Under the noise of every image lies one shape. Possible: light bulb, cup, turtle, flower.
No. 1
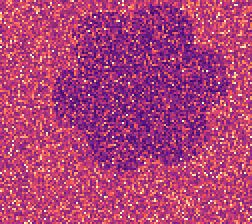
flower
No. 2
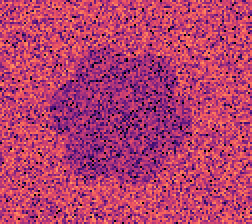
flower
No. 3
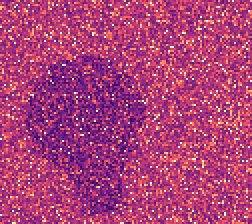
light bulb
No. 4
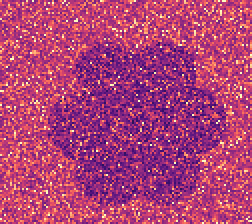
flower
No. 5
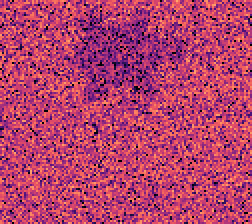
turtle
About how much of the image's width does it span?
half
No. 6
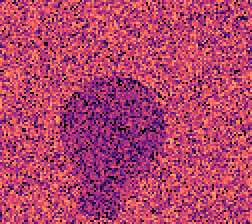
light bulb
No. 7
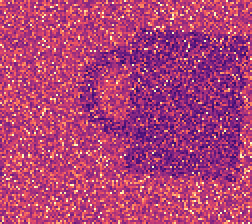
cup
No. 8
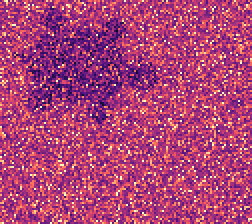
turtle
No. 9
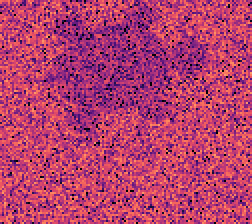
turtle
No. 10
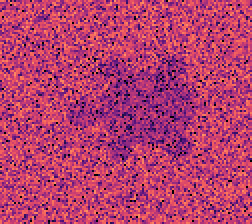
turtle
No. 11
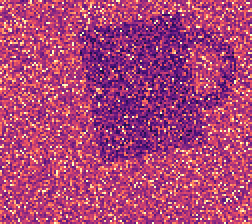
cup
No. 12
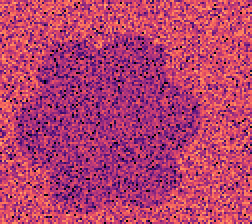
flower
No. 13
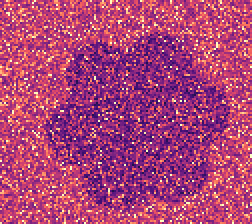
flower
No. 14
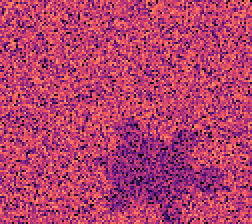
turtle
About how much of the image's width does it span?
half
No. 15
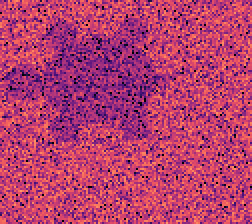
turtle
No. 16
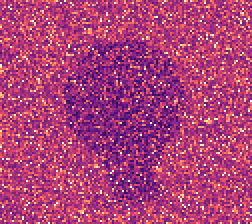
light bulb
